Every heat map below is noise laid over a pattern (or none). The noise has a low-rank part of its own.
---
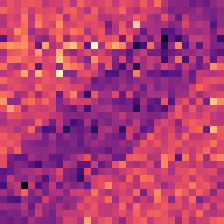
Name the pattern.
a diagonal band
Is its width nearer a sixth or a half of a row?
a half
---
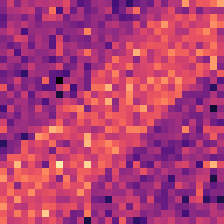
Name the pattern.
a diagonal band
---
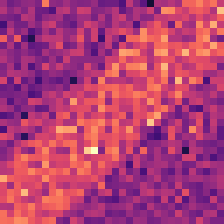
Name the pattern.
a diagonal band
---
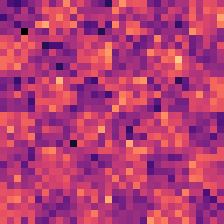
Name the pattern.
a checkerboard
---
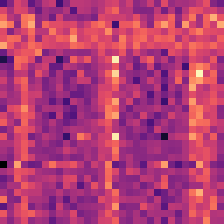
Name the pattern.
bands of rows crossing bands of columns
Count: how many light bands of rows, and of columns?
1 and 3
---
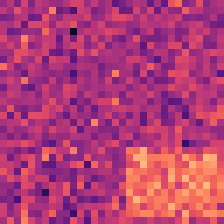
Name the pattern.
one block
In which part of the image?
bottom right
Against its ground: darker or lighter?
lighter
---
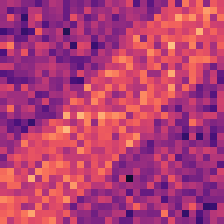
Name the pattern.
a diagonal band
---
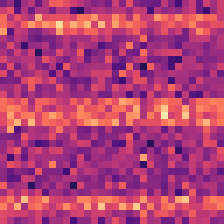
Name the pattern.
bands of rows
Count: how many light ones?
3
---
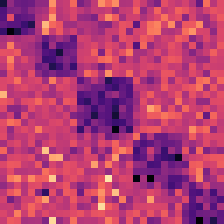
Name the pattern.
blocks along the diagonal
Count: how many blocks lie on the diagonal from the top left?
5
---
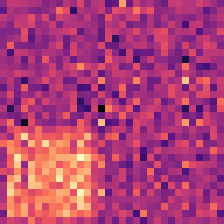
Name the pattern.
one block
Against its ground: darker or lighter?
lighter
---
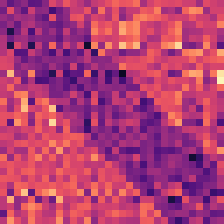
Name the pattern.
a diagonal band
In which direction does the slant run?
top left to bottom right
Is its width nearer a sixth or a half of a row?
a half
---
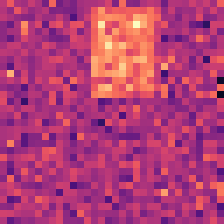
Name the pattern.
one block
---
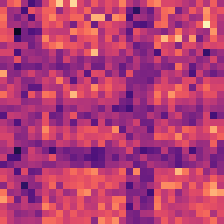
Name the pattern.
bands of rows crossing bands of columns
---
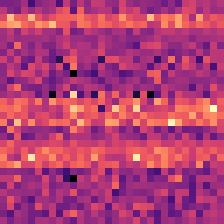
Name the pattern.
bands of rows
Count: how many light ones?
3
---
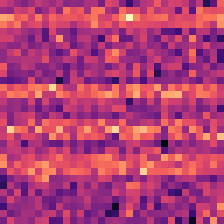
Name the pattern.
bands of rows
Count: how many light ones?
4
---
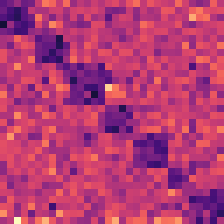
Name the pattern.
blocks along the diagonal
